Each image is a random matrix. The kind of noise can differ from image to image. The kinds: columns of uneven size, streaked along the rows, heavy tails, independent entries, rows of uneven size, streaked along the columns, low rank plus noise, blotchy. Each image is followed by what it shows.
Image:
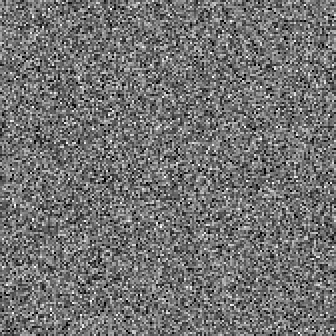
independent entries
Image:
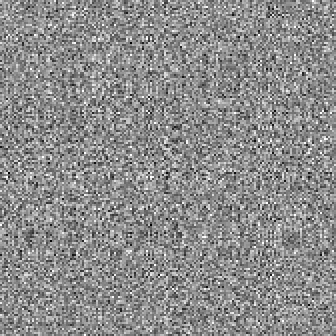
low rank plus noise
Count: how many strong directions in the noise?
two
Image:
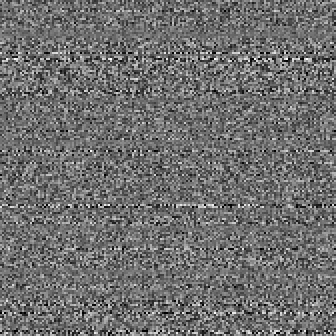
rows of uneven size
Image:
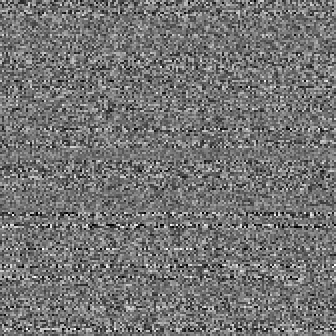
rows of uneven size
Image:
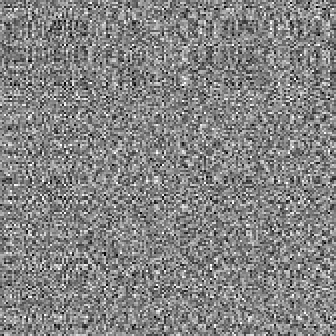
low rank plus noise
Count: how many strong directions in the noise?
one
